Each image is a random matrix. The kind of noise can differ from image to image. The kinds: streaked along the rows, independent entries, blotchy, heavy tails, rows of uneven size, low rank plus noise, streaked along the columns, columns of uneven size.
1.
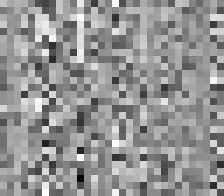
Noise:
columns of uneven size
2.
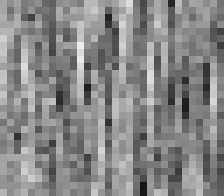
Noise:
streaked along the columns
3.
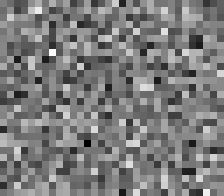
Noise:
independent entries
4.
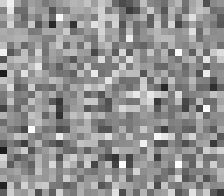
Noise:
low rank plus noise
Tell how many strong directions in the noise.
three or four
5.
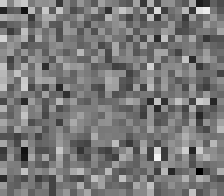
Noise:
low rank plus noise
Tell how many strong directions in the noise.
one
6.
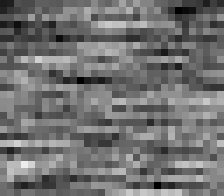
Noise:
streaked along the rows
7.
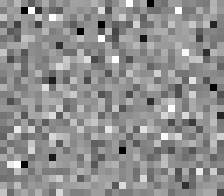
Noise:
heavy tails
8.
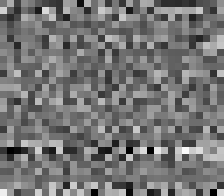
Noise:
rows of uneven size
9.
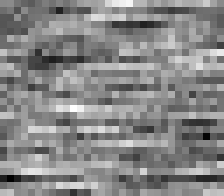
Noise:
streaked along the rows
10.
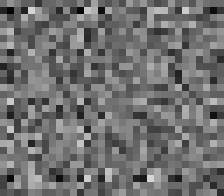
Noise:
low rank plus noise
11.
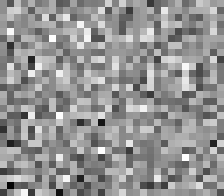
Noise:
low rank plus noise
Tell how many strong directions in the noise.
five to eight
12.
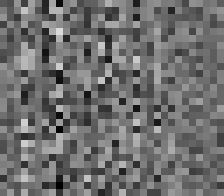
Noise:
columns of uneven size
